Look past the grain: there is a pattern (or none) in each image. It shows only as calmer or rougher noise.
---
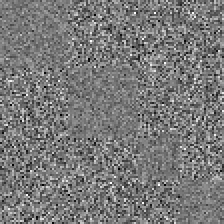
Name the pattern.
blocks along the diagonal
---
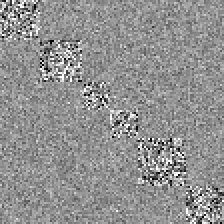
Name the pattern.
blocks along the diagonal
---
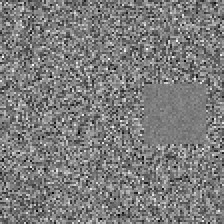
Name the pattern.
one block
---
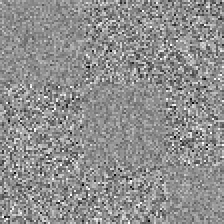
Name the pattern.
blocks along the diagonal
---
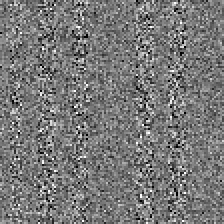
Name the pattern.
bands of columns
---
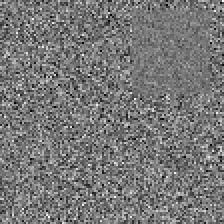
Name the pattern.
one block
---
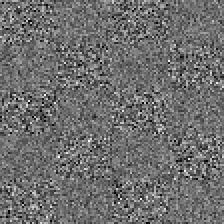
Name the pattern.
a checkerboard
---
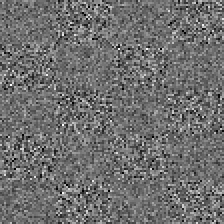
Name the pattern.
a checkerboard
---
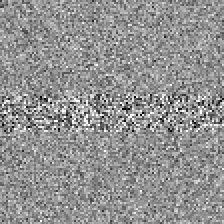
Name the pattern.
one band of rows
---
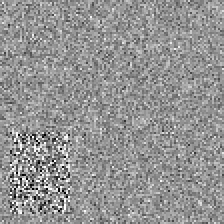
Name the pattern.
one block
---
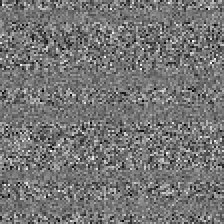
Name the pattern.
bands of rows
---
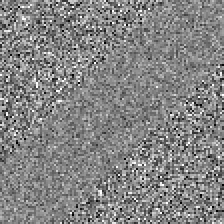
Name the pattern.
a diagonal band
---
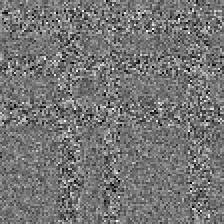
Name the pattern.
bands of rows crossing bands of columns
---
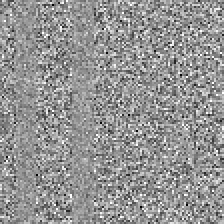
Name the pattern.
bands of columns
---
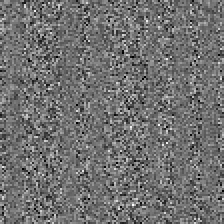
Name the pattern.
bands of columns
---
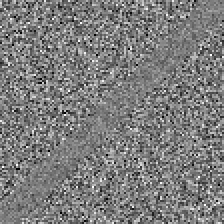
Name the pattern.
a diagonal band
